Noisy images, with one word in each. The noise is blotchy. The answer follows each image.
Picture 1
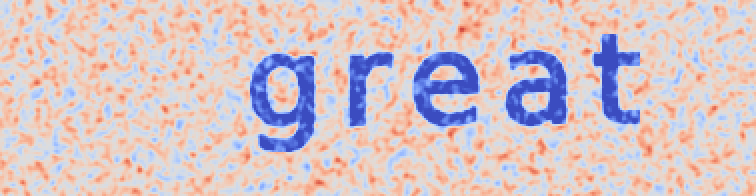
great
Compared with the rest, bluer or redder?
bluer
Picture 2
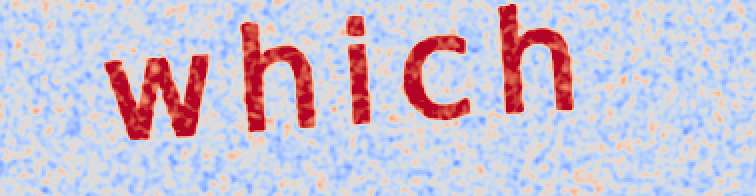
which
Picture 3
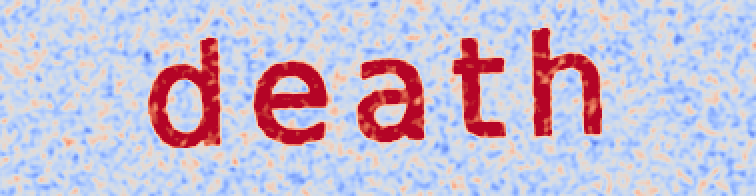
death
